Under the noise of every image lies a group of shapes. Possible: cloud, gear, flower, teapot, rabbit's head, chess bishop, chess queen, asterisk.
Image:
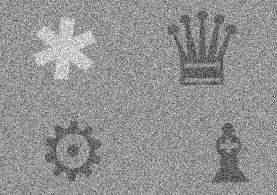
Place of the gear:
bottom left
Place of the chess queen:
top right
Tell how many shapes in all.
4
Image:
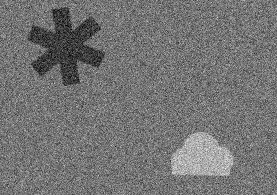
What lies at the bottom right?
cloud
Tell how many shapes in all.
2
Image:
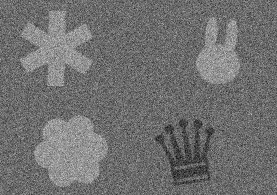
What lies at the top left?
asterisk
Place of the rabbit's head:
top right
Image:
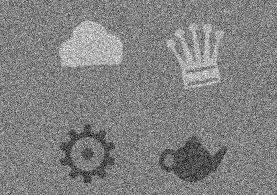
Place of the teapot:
bottom right
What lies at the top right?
chess queen
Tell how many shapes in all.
4
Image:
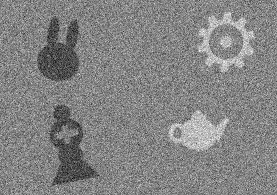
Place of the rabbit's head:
top left
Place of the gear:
top right
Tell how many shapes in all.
4
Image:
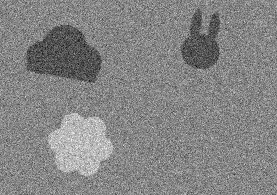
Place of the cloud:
top left
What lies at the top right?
rabbit's head
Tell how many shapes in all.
3
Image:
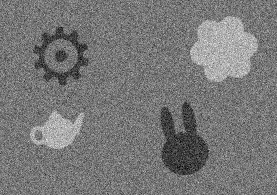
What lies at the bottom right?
rabbit's head
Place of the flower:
top right
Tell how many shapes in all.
4
